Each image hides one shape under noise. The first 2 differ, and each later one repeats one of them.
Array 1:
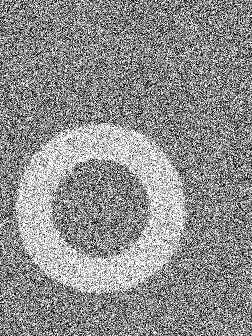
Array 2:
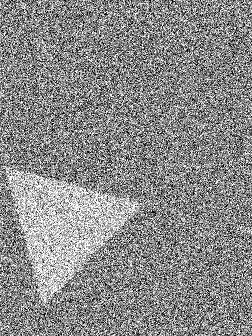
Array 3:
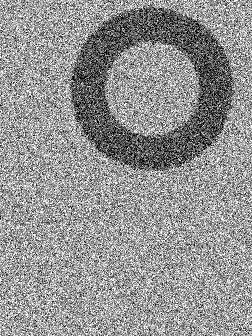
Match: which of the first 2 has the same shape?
1
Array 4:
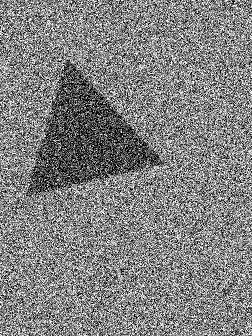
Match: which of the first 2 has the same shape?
2
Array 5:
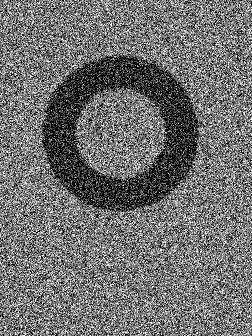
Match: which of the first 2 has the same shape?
1
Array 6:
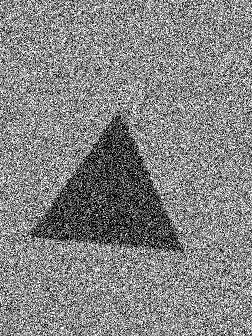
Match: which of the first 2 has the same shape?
2
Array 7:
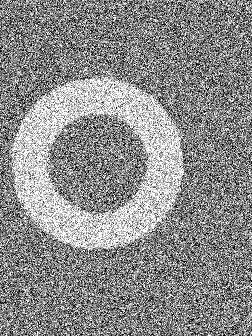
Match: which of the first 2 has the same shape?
1
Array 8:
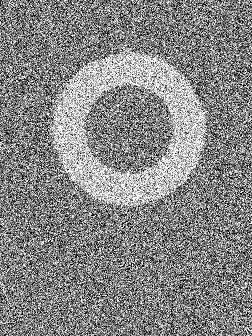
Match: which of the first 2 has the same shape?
1
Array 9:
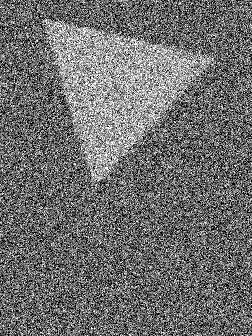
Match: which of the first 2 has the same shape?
2
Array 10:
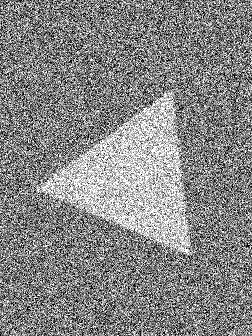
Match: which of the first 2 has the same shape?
2
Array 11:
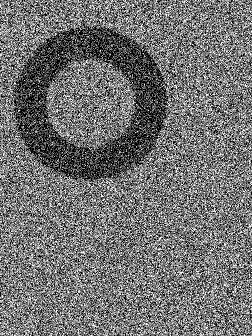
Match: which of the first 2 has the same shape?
1
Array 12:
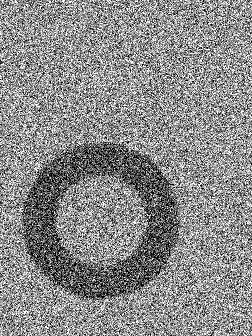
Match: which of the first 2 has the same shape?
1
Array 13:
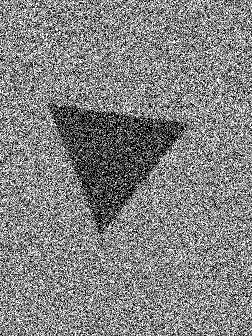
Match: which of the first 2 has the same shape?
2
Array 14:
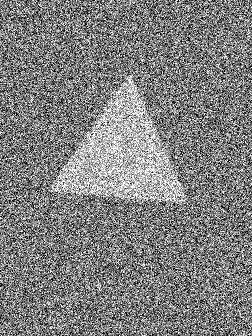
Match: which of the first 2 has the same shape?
2
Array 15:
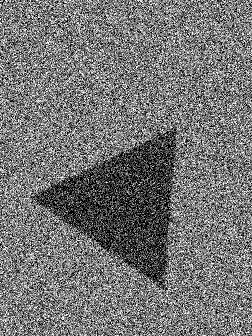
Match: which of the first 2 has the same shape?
2
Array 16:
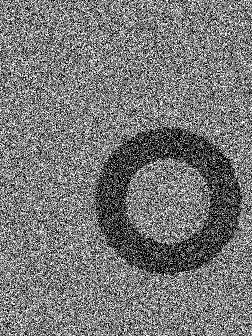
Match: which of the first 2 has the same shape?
1
